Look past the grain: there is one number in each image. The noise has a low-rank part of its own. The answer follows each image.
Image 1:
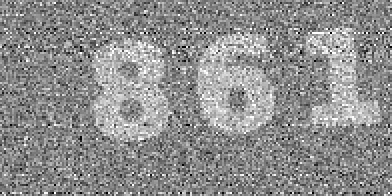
861
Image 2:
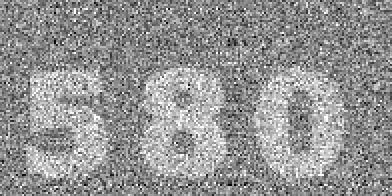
580
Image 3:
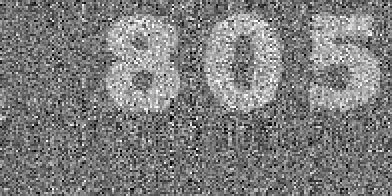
805
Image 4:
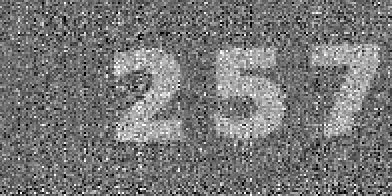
257
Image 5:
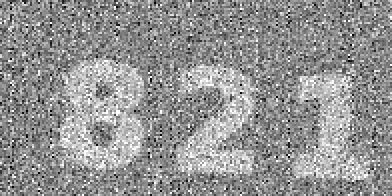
821
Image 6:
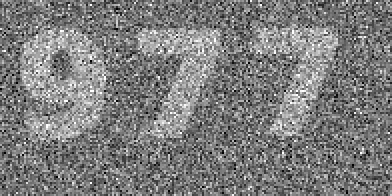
977
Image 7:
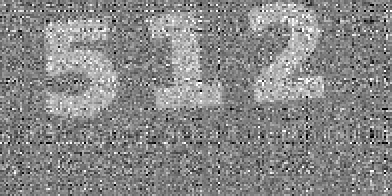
512
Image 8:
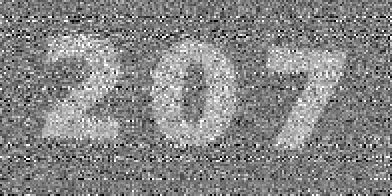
207
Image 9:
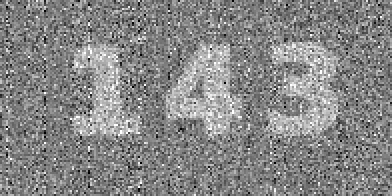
143
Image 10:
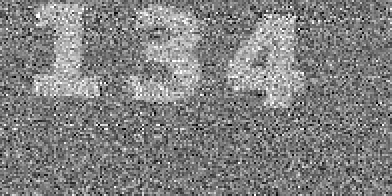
134
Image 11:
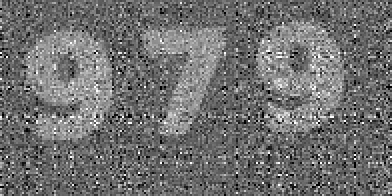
979
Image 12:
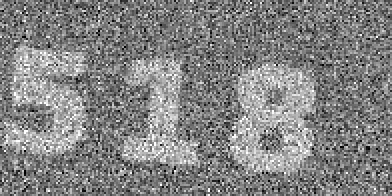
518
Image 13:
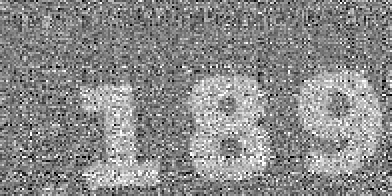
189
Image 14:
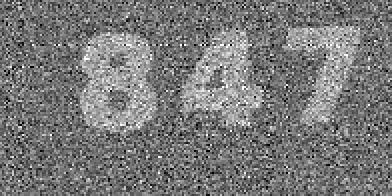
847
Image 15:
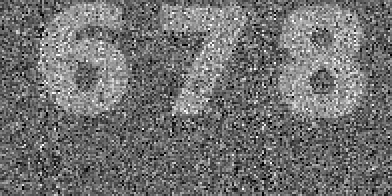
678
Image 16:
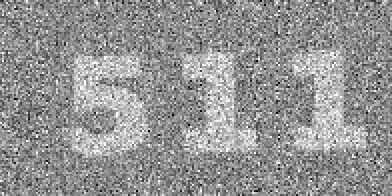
511
